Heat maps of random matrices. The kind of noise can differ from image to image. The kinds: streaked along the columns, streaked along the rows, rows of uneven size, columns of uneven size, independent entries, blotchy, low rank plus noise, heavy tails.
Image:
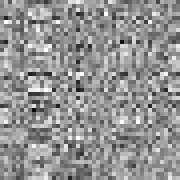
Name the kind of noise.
low rank plus noise
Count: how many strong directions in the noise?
two
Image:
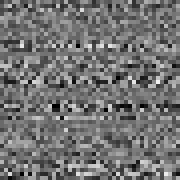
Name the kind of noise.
rows of uneven size
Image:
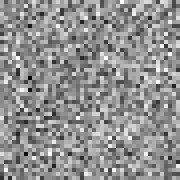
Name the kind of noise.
independent entries
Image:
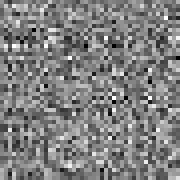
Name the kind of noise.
low rank plus noise
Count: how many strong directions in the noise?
three or four
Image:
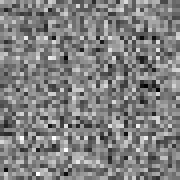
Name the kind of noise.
low rank plus noise
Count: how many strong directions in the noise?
five to eight
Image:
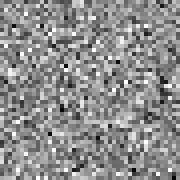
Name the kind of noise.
independent entries
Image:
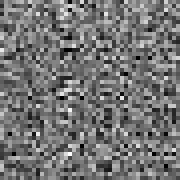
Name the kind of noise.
low rank plus noise
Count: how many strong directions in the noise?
three or four
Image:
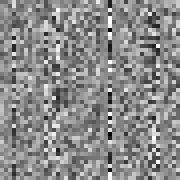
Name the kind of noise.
columns of uneven size
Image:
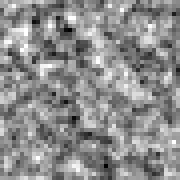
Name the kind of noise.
blotchy
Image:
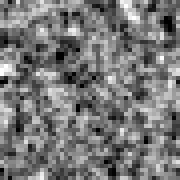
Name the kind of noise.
blotchy
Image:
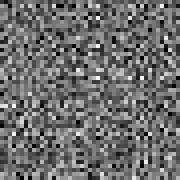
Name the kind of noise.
low rank plus noise
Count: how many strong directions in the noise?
two
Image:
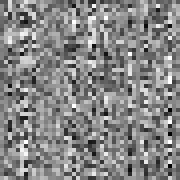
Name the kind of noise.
columns of uneven size
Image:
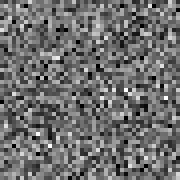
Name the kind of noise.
independent entries
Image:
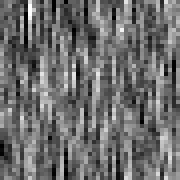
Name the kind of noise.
streaked along the columns
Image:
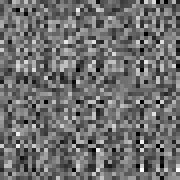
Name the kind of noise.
low rank plus noise
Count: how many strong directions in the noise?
one
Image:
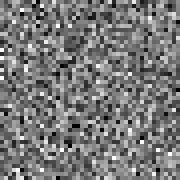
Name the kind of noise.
independent entries
